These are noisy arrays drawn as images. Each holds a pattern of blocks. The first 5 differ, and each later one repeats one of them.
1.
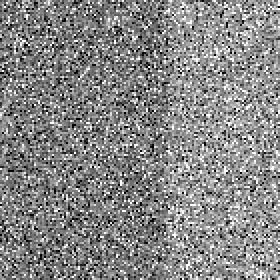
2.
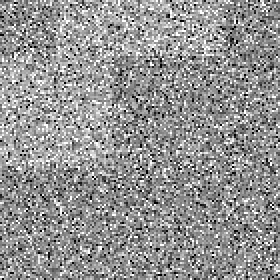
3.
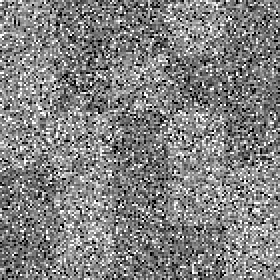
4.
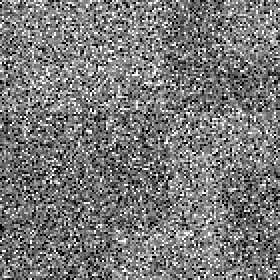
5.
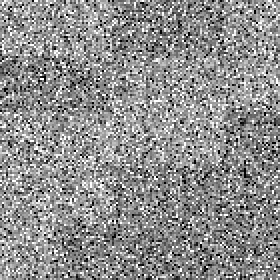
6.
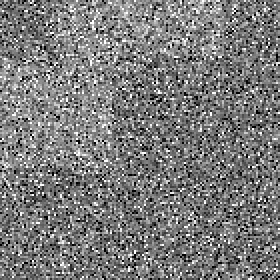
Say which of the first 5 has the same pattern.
2
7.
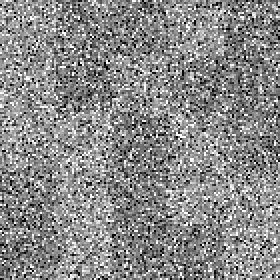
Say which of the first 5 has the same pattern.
3
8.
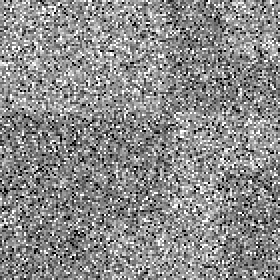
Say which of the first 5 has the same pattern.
4
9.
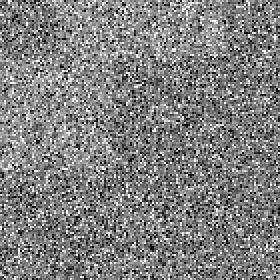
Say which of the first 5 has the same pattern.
2
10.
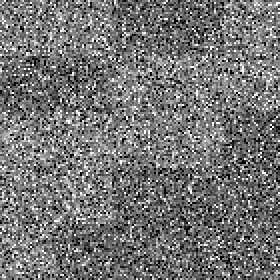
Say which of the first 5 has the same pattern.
5
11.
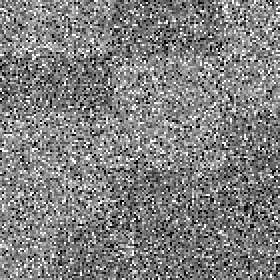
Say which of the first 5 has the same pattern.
5
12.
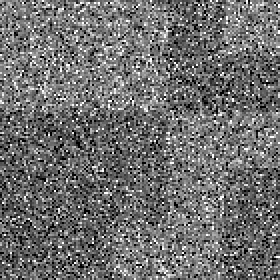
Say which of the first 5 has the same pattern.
4
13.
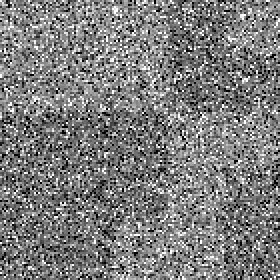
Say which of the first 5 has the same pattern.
4
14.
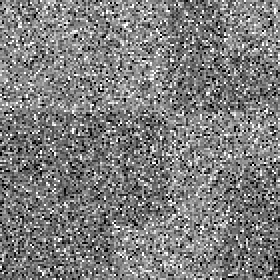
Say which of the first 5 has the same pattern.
4
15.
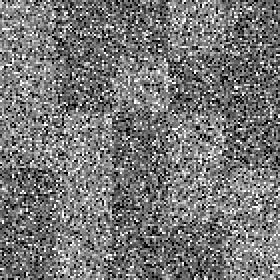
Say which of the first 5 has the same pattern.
3
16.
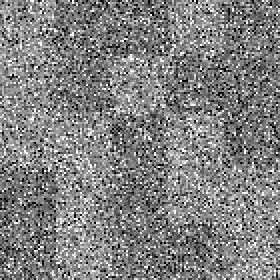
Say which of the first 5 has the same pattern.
3
